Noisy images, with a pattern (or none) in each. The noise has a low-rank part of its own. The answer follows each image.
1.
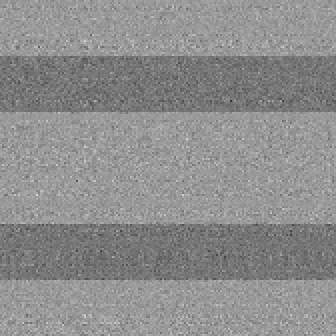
horizontal stripes
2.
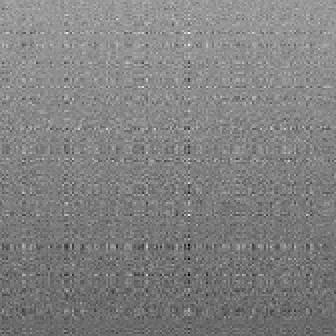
a smooth slope
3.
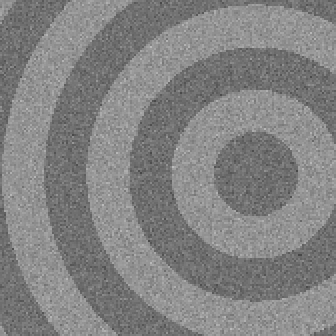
rings round one point
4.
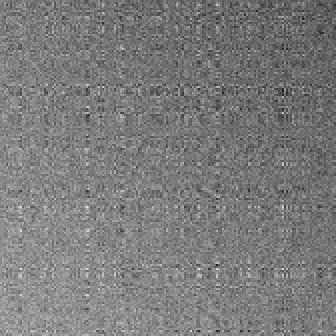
a smooth slope
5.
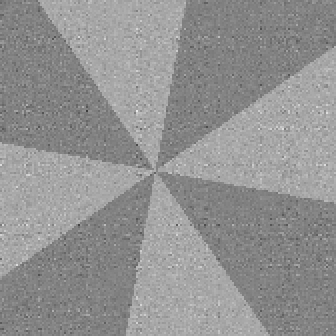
spokes from one point
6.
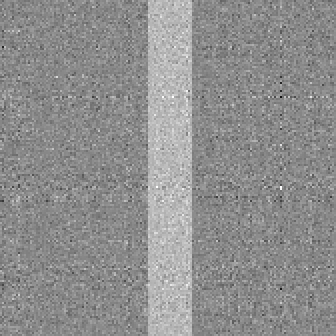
one vertical stripe
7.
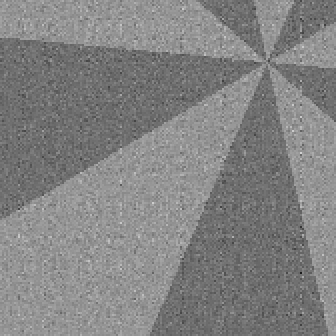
spokes from one point
